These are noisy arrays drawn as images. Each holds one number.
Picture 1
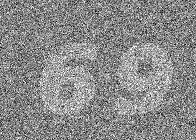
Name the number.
69
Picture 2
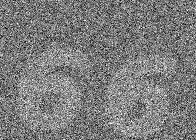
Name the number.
66
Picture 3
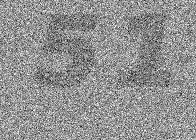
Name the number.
51
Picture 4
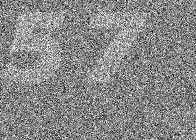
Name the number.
57
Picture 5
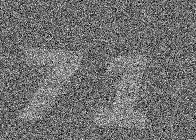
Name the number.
71
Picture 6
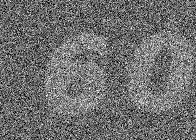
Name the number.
60
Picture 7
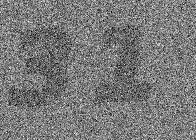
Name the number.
31
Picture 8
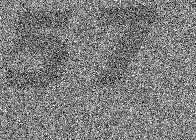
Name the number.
57
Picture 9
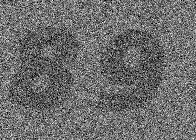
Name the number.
89
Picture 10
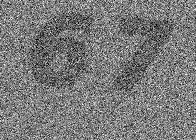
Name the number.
67
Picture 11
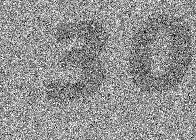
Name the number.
30
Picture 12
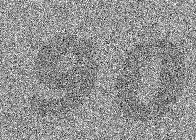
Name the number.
90
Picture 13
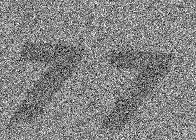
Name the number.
77
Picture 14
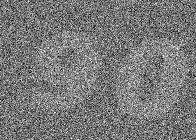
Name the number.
90
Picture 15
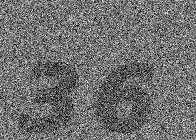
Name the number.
36
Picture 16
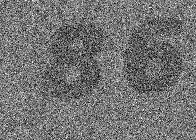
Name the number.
86
